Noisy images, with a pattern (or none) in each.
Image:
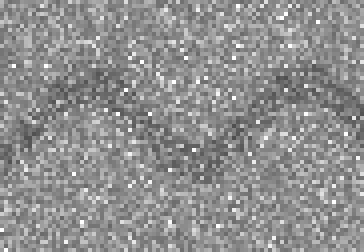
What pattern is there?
a wavy band
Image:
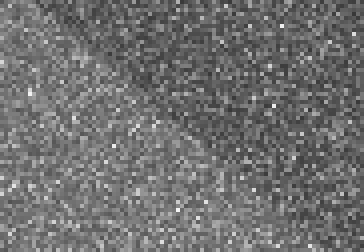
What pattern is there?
a sharp edge
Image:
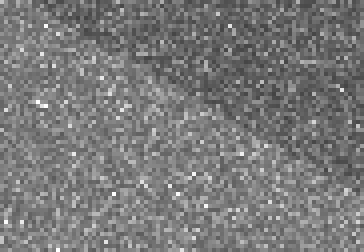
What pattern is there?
a sharp edge
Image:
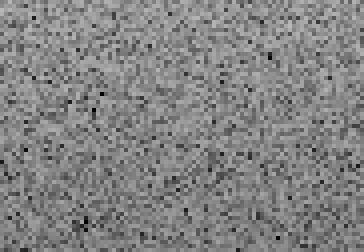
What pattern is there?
a smooth slope
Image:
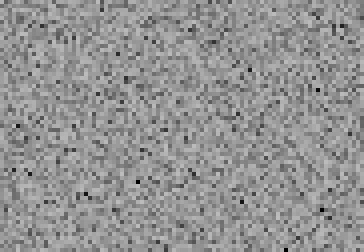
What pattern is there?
only noise
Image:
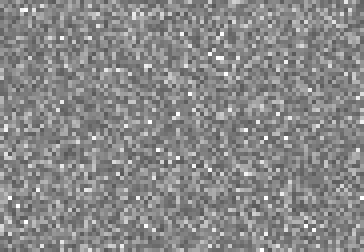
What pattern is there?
only noise
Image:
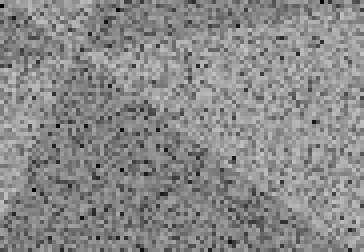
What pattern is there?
spokes from one point
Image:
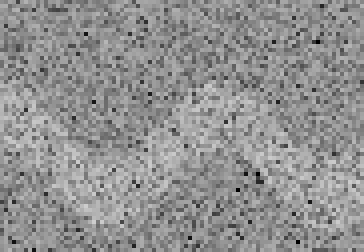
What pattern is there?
a wavy band
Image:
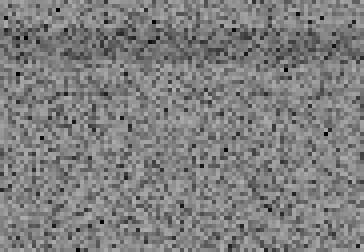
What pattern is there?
one horizontal stripe
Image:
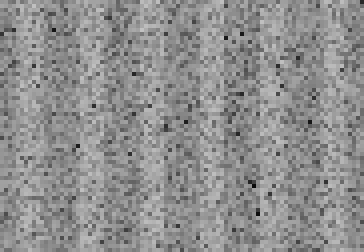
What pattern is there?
vertical stripes
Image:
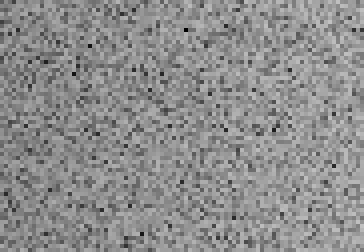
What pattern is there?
a smooth slope
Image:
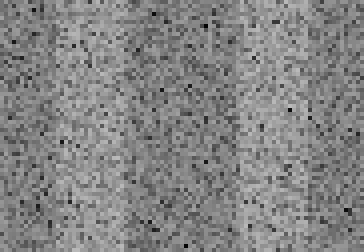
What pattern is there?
vertical stripes
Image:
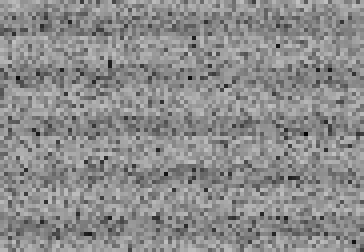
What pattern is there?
horizontal stripes
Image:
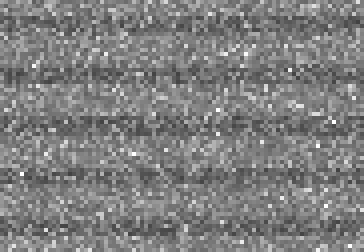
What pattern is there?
horizontal stripes
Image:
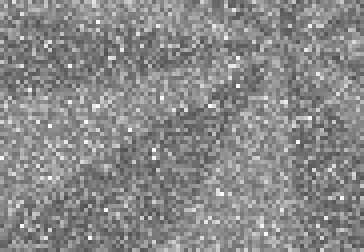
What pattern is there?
spokes from one point
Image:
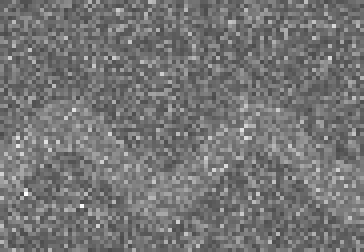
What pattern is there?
a wavy band
